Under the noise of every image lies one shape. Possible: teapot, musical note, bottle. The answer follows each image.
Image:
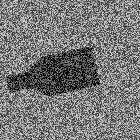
bottle
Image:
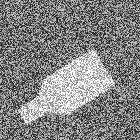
bottle
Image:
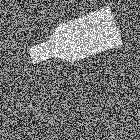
bottle
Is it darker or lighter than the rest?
lighter
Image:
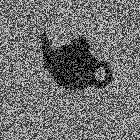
teapot
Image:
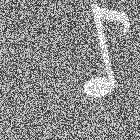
musical note
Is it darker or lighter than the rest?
lighter
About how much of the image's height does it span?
two thirds
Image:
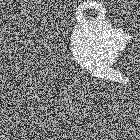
teapot
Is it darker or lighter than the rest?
lighter
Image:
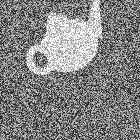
teapot
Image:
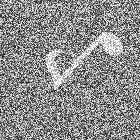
musical note
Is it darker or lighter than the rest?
lighter
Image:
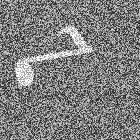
musical note
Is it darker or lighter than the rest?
lighter
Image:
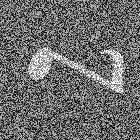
musical note
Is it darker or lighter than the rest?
lighter
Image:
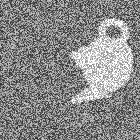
teapot
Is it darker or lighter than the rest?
lighter
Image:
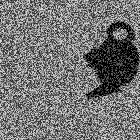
teapot
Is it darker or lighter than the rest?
darker
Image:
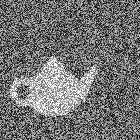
teapot
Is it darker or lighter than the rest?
lighter
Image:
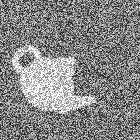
teapot
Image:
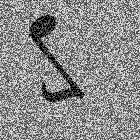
musical note
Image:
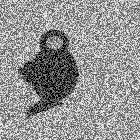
teapot
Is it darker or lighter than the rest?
darker
